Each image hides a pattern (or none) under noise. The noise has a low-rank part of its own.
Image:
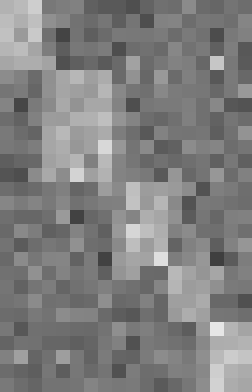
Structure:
blocks along the diagonal
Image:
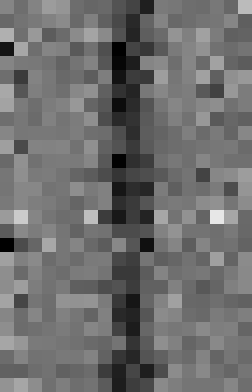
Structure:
one band of columns
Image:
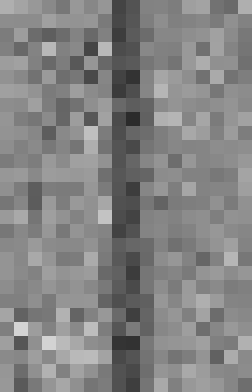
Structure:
one band of columns
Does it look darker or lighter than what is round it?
darker
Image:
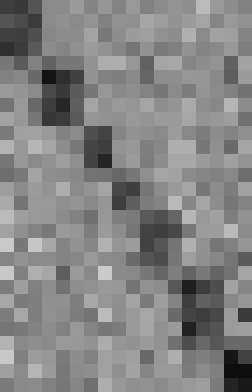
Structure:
blocks along the diagonal
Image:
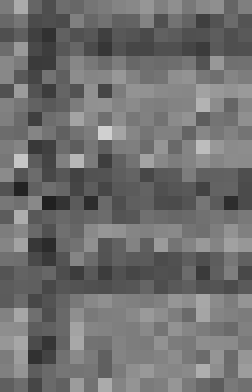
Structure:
bands of rows crossing bands of columns
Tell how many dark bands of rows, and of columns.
3 and 1
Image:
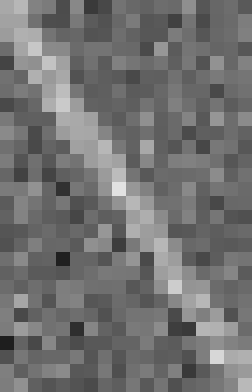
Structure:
a diagonal band
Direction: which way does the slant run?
top left to bottom right
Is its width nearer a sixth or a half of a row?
a sixth
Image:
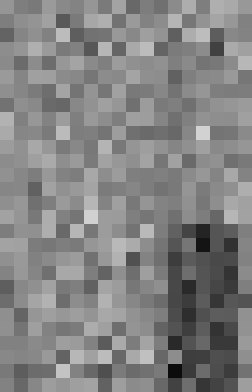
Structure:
one block
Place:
bottom right
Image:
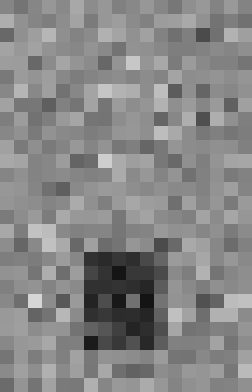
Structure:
one block
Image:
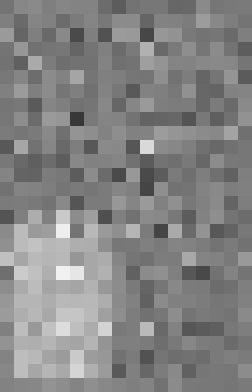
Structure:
one block
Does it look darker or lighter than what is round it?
lighter
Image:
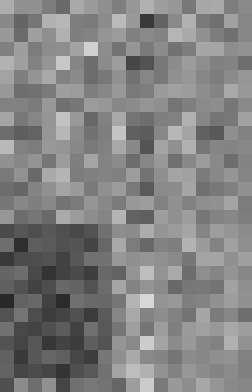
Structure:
one block
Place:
bottom left
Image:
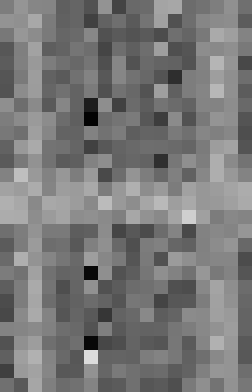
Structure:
bands of rows crossing bands of columns
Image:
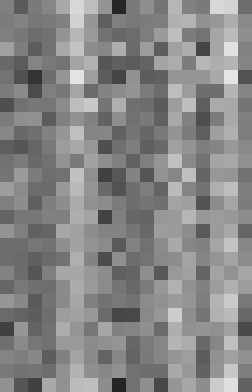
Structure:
bands of columns
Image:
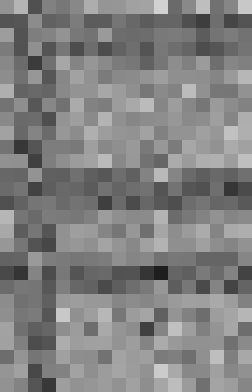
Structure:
bands of rows crossing bands of columns
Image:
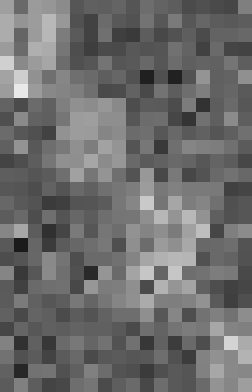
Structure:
blocks along the diagonal
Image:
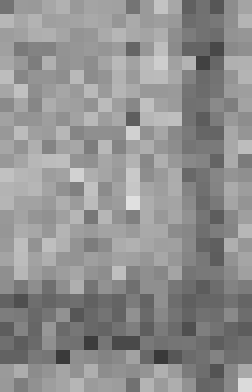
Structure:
bands of rows crossing bands of columns
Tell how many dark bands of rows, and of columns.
1 and 1
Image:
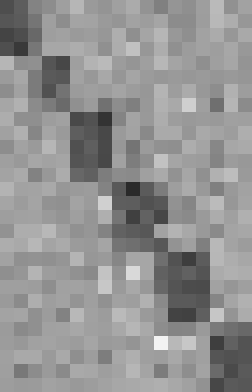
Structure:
blocks along the diagonal
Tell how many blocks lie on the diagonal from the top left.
6
